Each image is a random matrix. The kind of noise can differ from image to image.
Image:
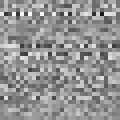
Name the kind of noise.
rows of uneven size
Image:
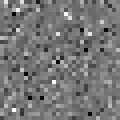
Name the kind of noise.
heavy tails
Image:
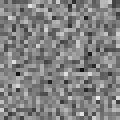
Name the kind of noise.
independent entries
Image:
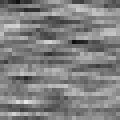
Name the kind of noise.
streaked along the rows
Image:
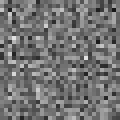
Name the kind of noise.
low rank plus noise
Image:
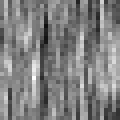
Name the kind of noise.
streaked along the columns
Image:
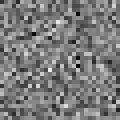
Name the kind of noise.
independent entries
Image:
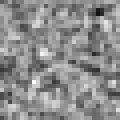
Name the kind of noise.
blotchy
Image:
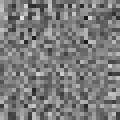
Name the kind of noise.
low rank plus noise
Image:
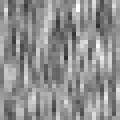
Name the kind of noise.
streaked along the columns
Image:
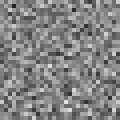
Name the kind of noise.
low rank plus noise
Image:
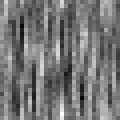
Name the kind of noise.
streaked along the columns
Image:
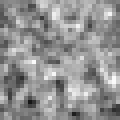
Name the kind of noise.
blotchy
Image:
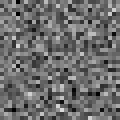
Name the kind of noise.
low rank plus noise
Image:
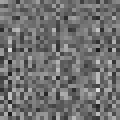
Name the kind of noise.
low rank plus noise
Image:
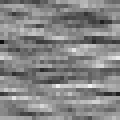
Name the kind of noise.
streaked along the rows
